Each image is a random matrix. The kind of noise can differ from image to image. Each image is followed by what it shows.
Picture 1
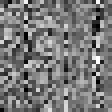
columns of uneven size
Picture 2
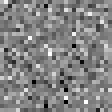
heavy tails
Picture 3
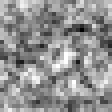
blotchy
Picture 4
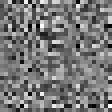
low rank plus noise
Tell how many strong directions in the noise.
two
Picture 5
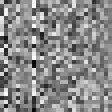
columns of uneven size
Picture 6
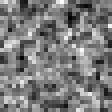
blotchy
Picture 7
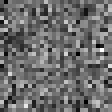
low rank plus noise
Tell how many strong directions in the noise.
five to eight
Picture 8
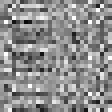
low rank plus noise
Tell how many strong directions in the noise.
one
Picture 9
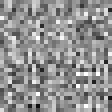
low rank plus noise
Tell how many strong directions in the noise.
two
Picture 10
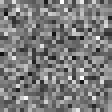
independent entries
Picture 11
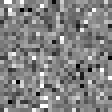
heavy tails
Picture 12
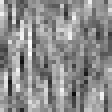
streaked along the columns
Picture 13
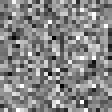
low rank plus noise
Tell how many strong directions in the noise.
five to eight
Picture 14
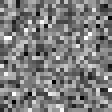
independent entries
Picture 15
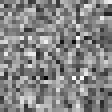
low rank plus noise
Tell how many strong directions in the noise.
three or four
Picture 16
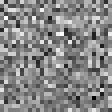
low rank plus noise
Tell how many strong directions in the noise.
five to eight
